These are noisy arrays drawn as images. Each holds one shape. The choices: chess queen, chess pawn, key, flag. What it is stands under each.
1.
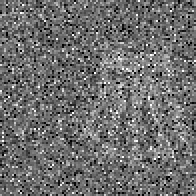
chess queen
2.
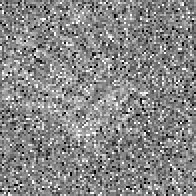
chess queen
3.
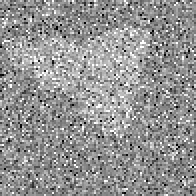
chess pawn
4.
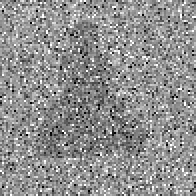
chess pawn
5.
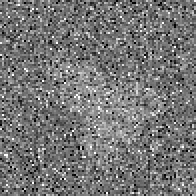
chess pawn
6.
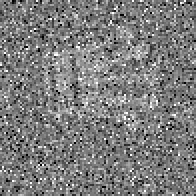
chess queen
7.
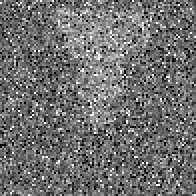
chess pawn
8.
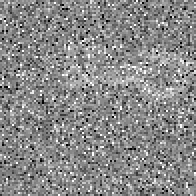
key
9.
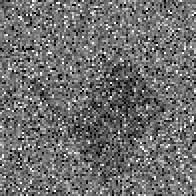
flag
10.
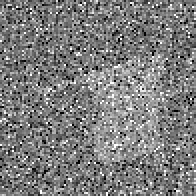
flag
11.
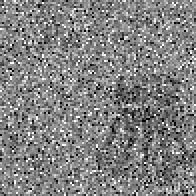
chess queen
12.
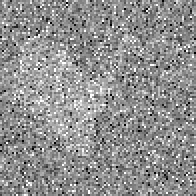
flag
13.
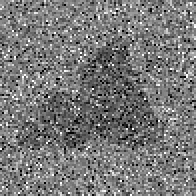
chess pawn
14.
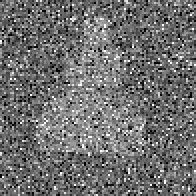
chess pawn
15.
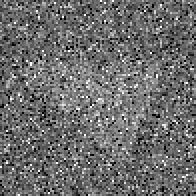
chess pawn
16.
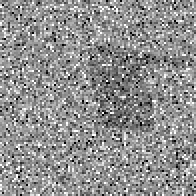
flag
